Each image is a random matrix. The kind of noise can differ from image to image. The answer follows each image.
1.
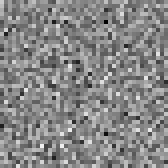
independent entries
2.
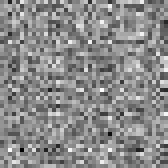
low rank plus noise
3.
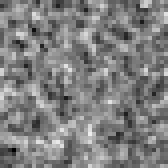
blotchy
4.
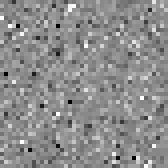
heavy tails
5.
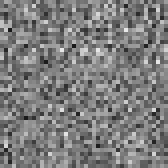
low rank plus noise
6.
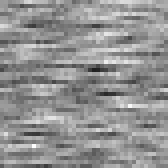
streaked along the rows
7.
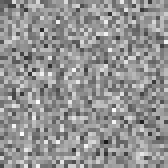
independent entries
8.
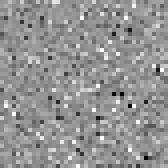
heavy tails
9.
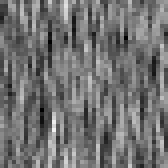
streaked along the columns
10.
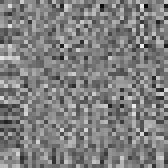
low rank plus noise
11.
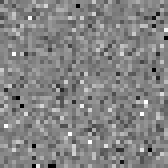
heavy tails
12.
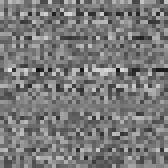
rows of uneven size
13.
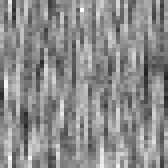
streaked along the columns
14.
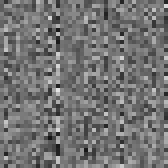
columns of uneven size
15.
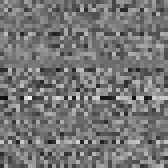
rows of uneven size
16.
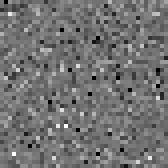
heavy tails
